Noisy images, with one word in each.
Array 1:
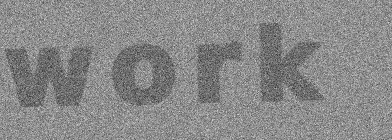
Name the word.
work
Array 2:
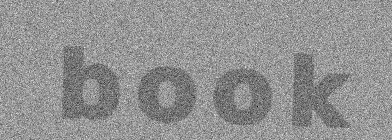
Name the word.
book
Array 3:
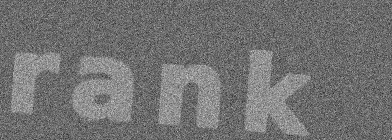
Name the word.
rank
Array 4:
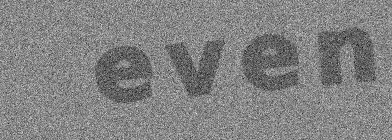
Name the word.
even
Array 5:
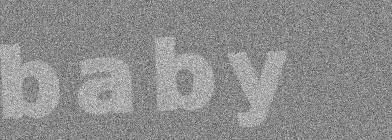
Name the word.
baby
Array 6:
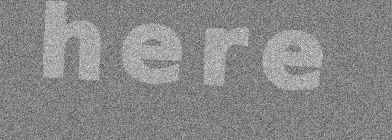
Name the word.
here
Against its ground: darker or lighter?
lighter
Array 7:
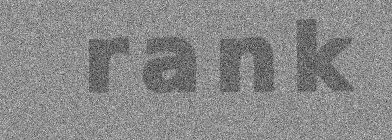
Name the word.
rank
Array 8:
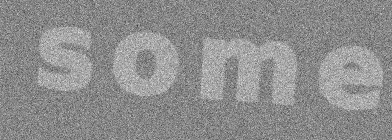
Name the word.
some
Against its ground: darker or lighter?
lighter
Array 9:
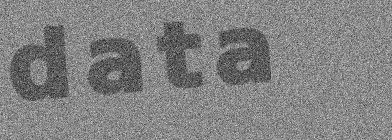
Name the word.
data
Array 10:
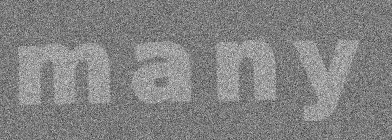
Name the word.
many
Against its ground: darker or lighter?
lighter
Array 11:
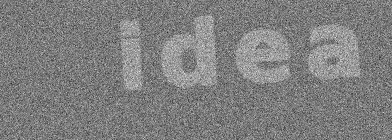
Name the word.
idea
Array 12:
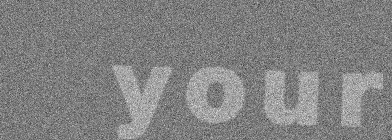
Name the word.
your
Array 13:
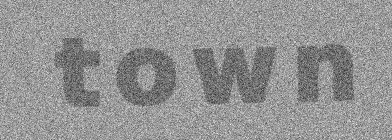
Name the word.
town
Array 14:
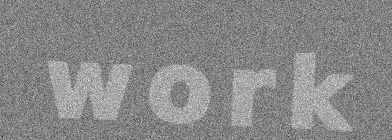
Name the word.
work
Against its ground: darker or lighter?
lighter
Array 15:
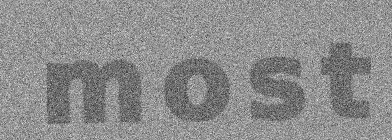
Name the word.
most
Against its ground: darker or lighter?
darker
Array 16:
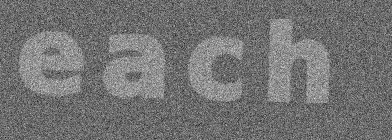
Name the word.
each
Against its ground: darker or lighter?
lighter
